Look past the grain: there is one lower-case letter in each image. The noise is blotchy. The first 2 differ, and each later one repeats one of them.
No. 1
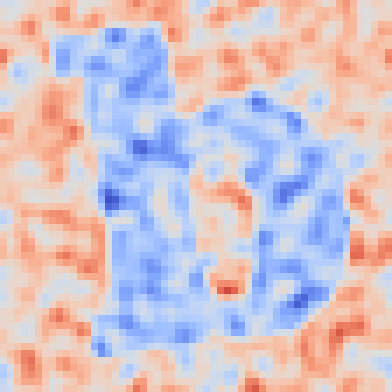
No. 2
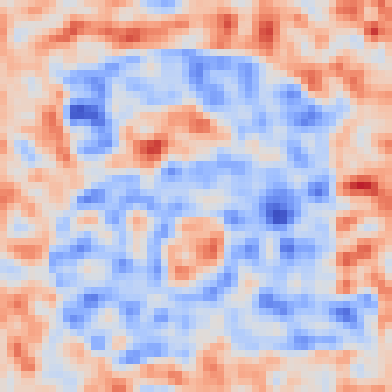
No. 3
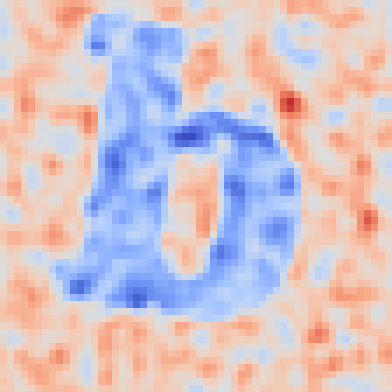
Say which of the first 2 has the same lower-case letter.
1
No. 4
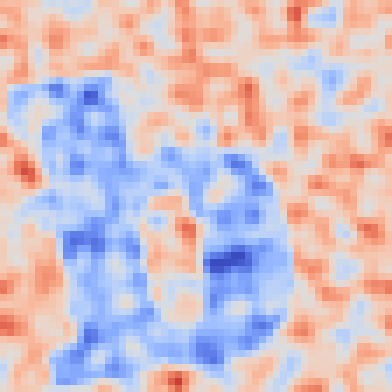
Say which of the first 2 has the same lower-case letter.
1
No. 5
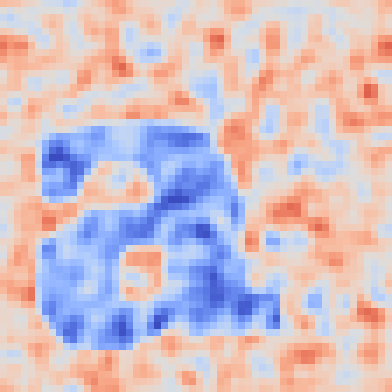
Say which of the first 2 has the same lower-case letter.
2
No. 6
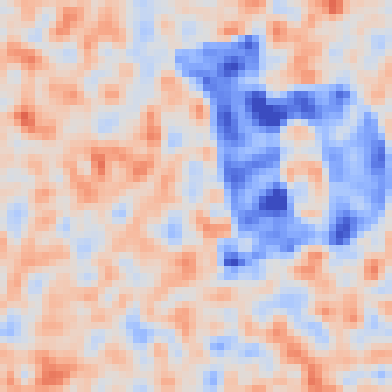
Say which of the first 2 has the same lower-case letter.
1
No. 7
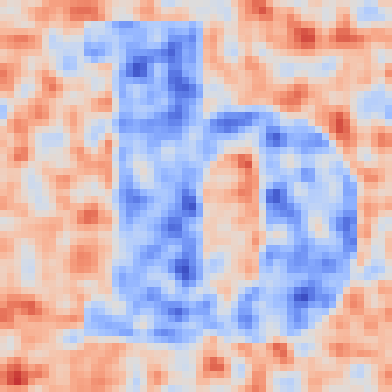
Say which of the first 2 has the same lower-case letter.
1
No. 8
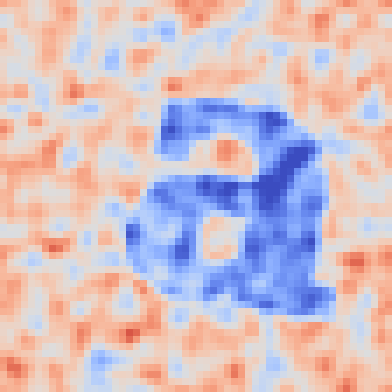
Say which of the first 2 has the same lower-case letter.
2
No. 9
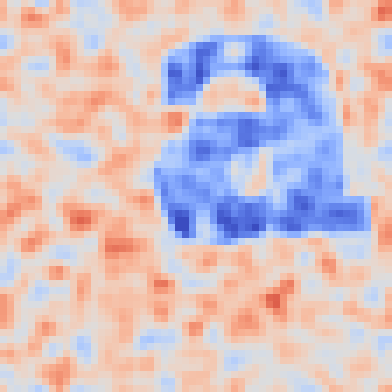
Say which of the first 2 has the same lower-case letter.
2
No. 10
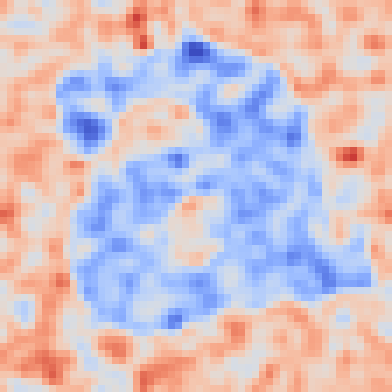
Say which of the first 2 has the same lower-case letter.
2
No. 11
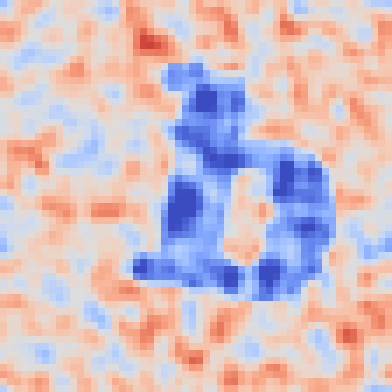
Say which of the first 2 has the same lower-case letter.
1
